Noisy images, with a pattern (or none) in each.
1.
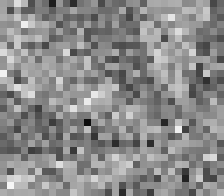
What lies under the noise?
spokes from one point
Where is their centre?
bottom right
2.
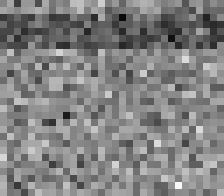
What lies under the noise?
one horizontal stripe
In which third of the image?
top
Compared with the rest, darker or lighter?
darker
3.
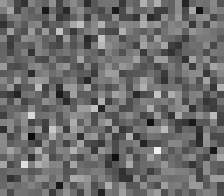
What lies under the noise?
only noise
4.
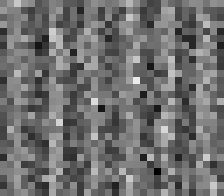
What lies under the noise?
vertical stripes
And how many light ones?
6
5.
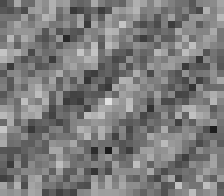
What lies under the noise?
diagonal stripes
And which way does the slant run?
bottom left to top right
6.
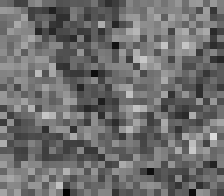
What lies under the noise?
spokes from one point
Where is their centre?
bottom middle
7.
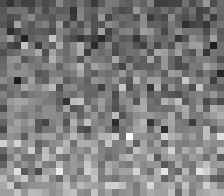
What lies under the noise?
a smooth slope
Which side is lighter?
bottom
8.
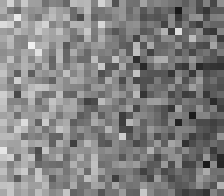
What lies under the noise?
a smooth slope
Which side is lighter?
left
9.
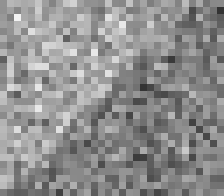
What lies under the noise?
a sharp edge
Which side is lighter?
top left
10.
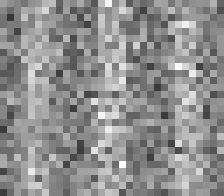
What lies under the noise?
vertical stripes
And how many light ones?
3
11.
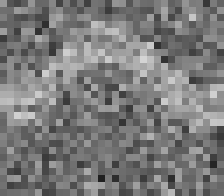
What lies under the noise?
a wavy band
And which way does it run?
left to right
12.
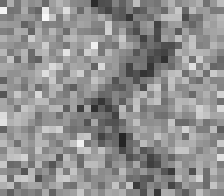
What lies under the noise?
a wavy band
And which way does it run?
top to bottom
